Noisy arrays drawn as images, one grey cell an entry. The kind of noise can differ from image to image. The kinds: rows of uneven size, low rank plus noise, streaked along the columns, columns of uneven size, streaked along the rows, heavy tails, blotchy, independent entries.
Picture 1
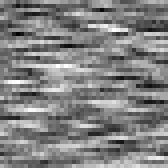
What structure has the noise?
streaked along the rows
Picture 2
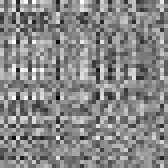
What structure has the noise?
low rank plus noise
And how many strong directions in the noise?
one
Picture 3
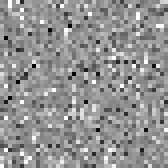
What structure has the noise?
heavy tails
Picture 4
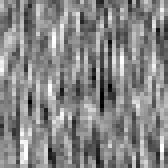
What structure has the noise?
streaked along the columns
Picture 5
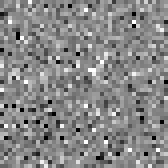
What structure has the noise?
heavy tails
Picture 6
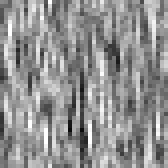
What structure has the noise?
streaked along the columns
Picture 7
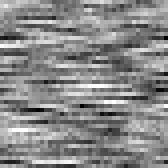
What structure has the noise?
streaked along the rows
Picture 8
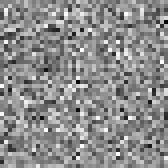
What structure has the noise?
low rank plus noise
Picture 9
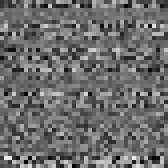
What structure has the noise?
rows of uneven size
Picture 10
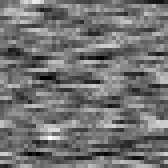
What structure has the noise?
streaked along the rows
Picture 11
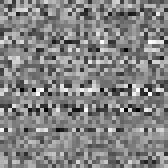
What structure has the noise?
rows of uneven size
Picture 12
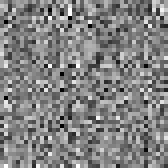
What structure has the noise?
low rank plus noise
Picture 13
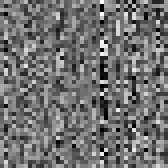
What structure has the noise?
columns of uneven size
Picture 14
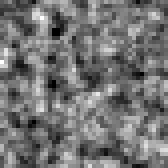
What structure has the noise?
blotchy
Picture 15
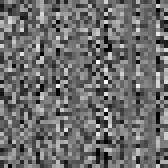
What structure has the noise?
columns of uneven size
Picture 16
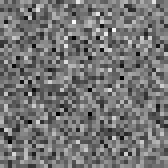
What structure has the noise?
independent entries
